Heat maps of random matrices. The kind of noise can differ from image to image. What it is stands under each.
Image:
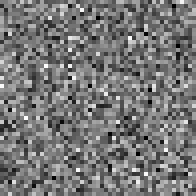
independent entries
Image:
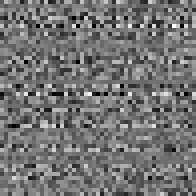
rows of uneven size
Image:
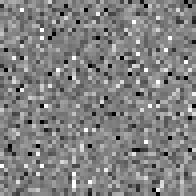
heavy tails
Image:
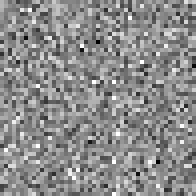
independent entries
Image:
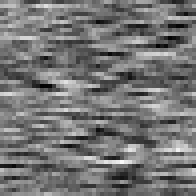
streaked along the rows
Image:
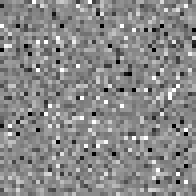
heavy tails
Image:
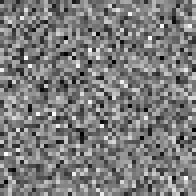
independent entries
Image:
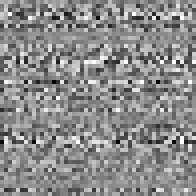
rows of uneven size
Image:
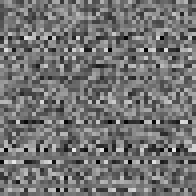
rows of uneven size
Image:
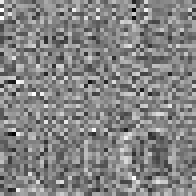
low rank plus noise
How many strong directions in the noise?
three or four
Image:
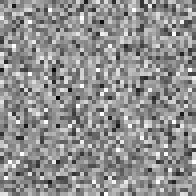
independent entries
